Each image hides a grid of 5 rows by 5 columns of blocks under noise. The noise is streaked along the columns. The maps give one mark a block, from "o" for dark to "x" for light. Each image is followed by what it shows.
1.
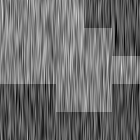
x x x o o
x x x x o
x x x x x
o o x x o
o o o o o
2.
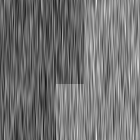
o o o x x
o o o x x
o o o x x
o o x x x
o o x x x
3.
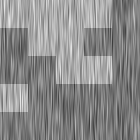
x x x x o
o x x o o
o o x x o
x o o o o
o o o o o
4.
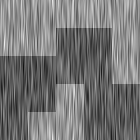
x x x x x
x x o o x
o o o o x
o o x o o
o x x o o
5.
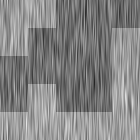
x x o o o
x o o o x
o o o o x
o x o o x
x x x x x
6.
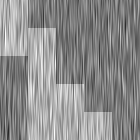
x o o o o
x x o o o
o x o o o
o x x o o
o x x x o
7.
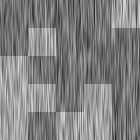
o o o o x
o x o o o
x o o o o
x x o x o
x o x x o
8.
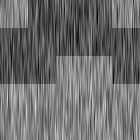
x o o o x
o o o o o
o o x x o
x x x x x
x x x x x
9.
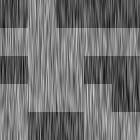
o x o o o
x x x x x
o x x o o
x x x x o
x o o x x
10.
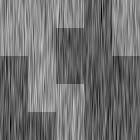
x x x o x
x x o o x
o x o o o
o x x o o
o o x o o
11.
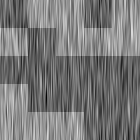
o x x o x
x o x x x
o o o o o
x o o o o
x x x o o
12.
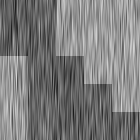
o o x x x
o o x x x
x o o x x
x o o o x
x o o o o
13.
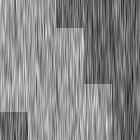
x x o o o
x x x o o
x x x o o
x x x x o
o x x x o
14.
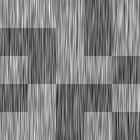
x x x o x
o o x o x
x o x x o
o x o o x
x x o x o
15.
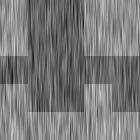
x o o x x
x o o x x
o o o o o
x o o x o
x x x x x
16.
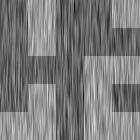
o x o o x
o x o o o
o o o x x
o x o x o
x x o x x
